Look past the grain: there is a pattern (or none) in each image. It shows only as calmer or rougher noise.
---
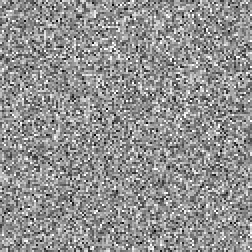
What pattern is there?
only noise
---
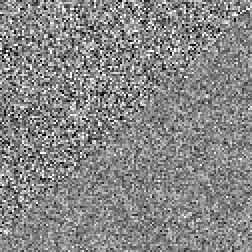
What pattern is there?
a sharp edge
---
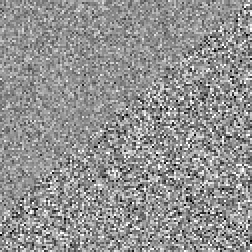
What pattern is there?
a sharp edge
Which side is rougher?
bottom right
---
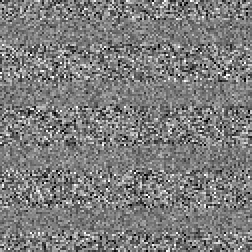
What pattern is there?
horizontal stripes
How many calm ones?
4
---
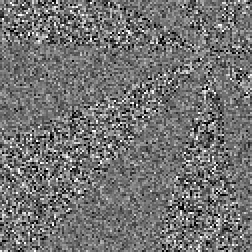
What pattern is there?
spokes from one point
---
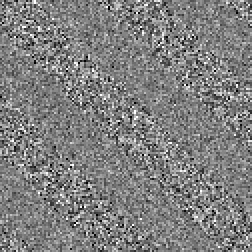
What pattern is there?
diagonal stripes
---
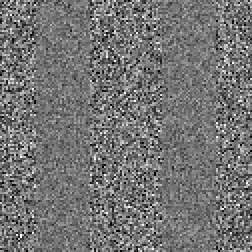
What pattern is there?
vertical stripes
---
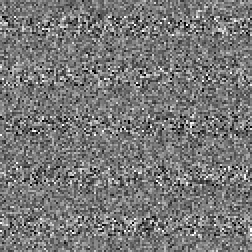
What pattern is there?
horizontal stripes
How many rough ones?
5
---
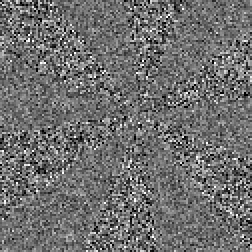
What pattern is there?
spokes from one point
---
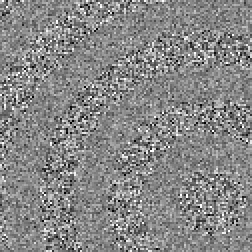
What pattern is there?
rings round one point
